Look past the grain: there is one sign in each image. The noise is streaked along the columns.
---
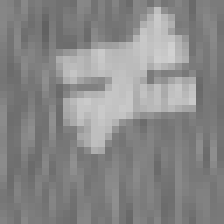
light not-equal sign
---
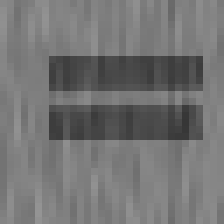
dark equals sign
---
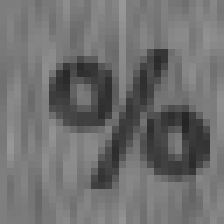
dark percent sign
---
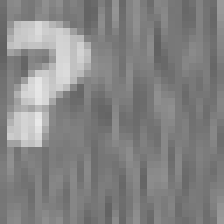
light question mark
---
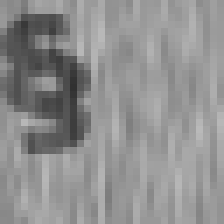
dark section sign
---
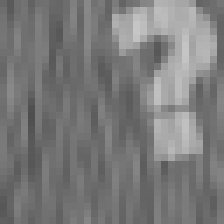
light question mark
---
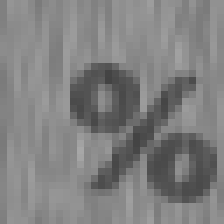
dark percent sign
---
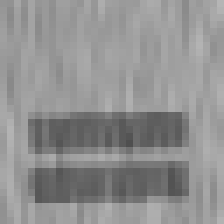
dark equals sign
